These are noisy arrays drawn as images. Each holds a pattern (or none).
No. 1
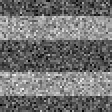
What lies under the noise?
horizontal stripes
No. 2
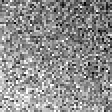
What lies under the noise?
a smooth slope
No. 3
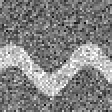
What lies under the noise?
a wavy band
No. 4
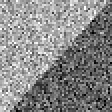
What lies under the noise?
a sharp edge
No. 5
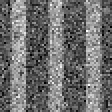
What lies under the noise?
vertical stripes
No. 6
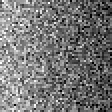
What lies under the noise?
a smooth slope
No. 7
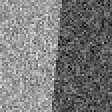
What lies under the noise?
a sharp edge
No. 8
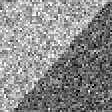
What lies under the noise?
a sharp edge
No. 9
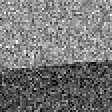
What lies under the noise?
a sharp edge
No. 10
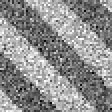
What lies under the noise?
diagonal stripes
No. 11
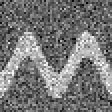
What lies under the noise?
a wavy band
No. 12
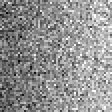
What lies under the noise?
a smooth slope
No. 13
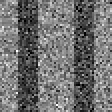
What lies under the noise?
vertical stripes
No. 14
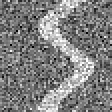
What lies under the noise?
a wavy band
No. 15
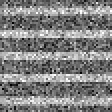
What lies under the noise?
horizontal stripes
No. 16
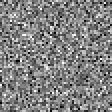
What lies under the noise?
only noise
